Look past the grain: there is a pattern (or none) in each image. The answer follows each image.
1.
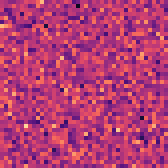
only noise
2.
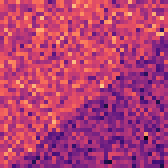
a sharp edge
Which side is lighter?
top left
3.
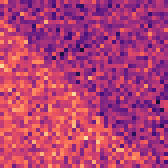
a sharp edge
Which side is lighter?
bottom left
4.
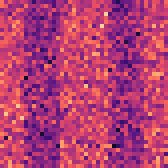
vertical stripes
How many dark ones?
2
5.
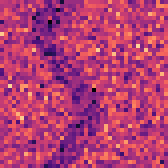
a wavy band
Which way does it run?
top to bottom
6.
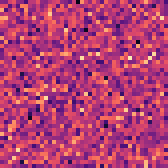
only noise
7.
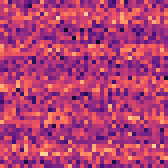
horizontal stripes
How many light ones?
5
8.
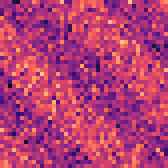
diagonal stripes
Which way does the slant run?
top left to bottom right
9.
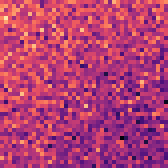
a smooth slope
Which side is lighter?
top left
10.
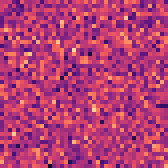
only noise
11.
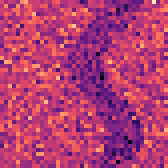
a wavy band
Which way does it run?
top to bottom
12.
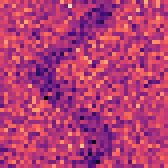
a wavy band
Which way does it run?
top to bottom
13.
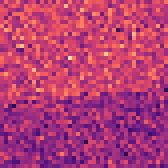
a sharp edge
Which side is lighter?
top
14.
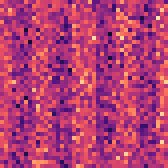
vertical stripes
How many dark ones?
4
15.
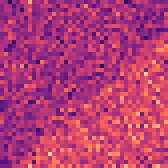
a sharp edge
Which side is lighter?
bottom right
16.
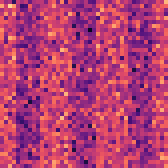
vertical stripes
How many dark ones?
3
